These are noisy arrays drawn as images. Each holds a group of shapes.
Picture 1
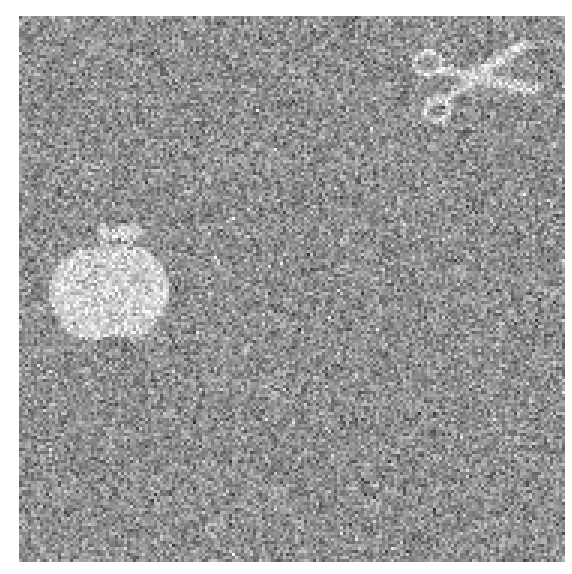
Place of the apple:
middle left
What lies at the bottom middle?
nothing
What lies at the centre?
nothing
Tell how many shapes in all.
2
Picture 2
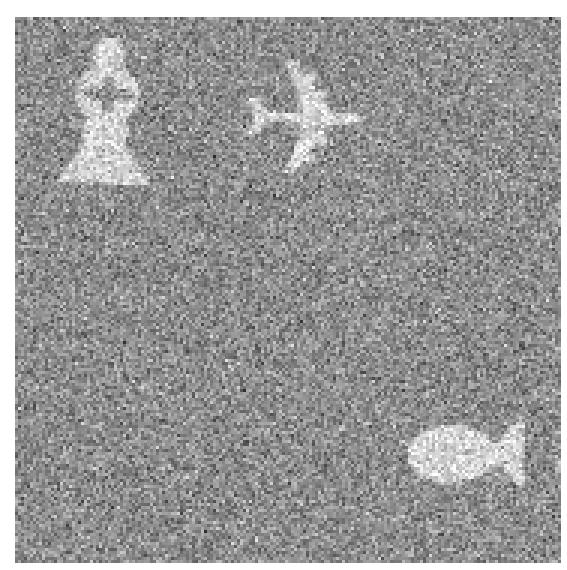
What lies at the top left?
chess bishop
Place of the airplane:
top middle
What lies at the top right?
nothing
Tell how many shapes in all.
3
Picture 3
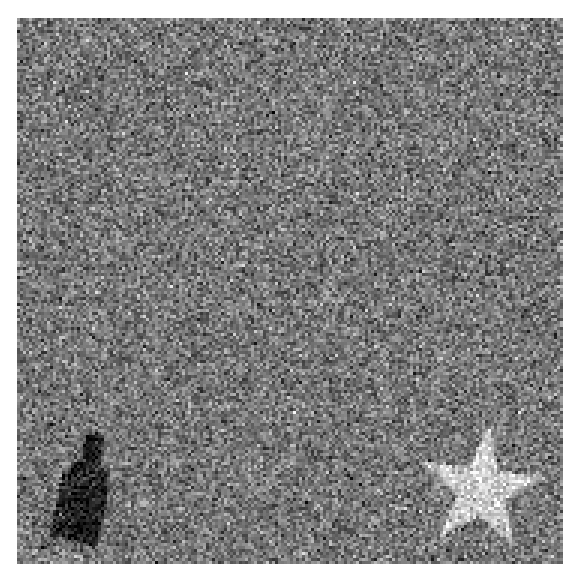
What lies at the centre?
nothing
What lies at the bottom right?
star
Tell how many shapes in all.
2
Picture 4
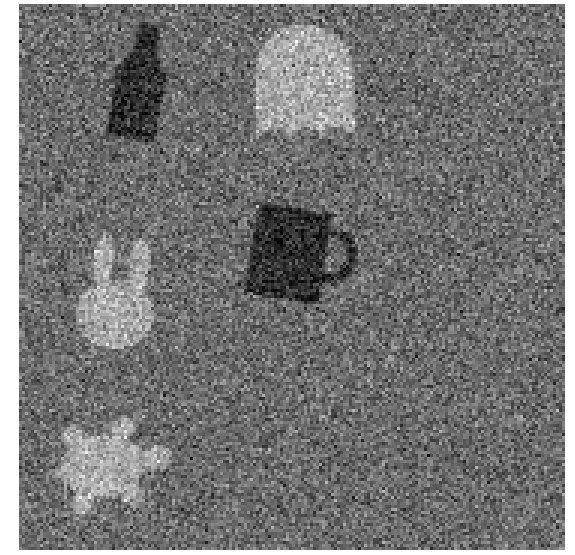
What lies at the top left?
bottle
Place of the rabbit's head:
middle left
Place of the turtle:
bottom left
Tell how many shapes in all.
5
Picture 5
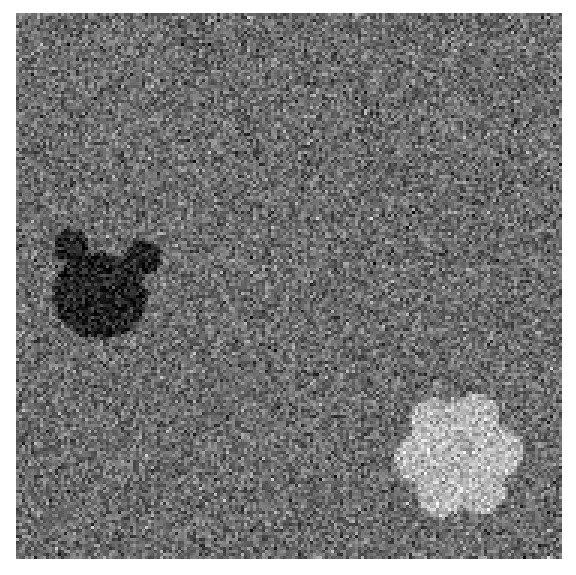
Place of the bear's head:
middle left
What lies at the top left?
nothing
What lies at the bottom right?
flower
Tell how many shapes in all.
2
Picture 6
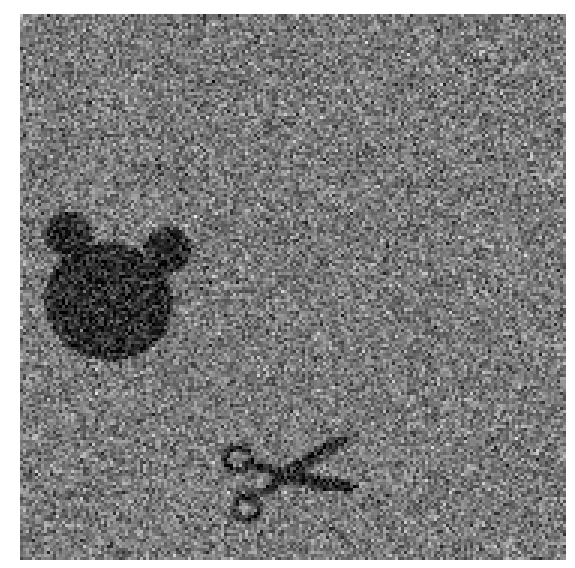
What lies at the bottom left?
nothing
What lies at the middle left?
bear's head
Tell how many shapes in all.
2
